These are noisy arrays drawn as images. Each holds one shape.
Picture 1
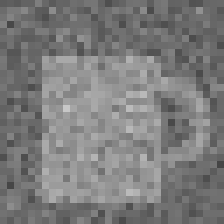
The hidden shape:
cup
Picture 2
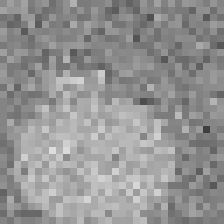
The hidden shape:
apple
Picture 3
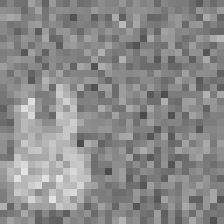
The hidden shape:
rabbit's head
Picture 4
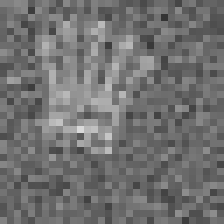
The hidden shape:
chess queen
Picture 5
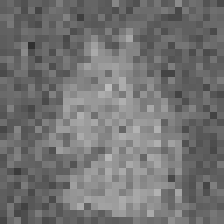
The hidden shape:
chess knight
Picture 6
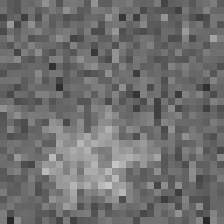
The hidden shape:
turtle
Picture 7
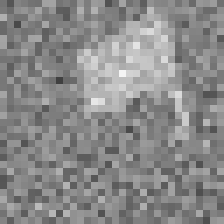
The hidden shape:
flag
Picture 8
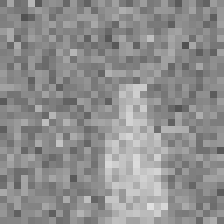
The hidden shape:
bottle
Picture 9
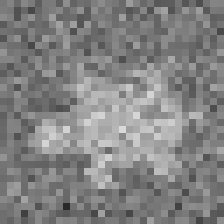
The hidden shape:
turtle
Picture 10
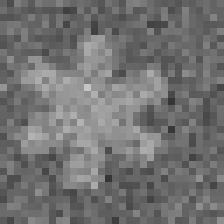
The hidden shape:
asterisk
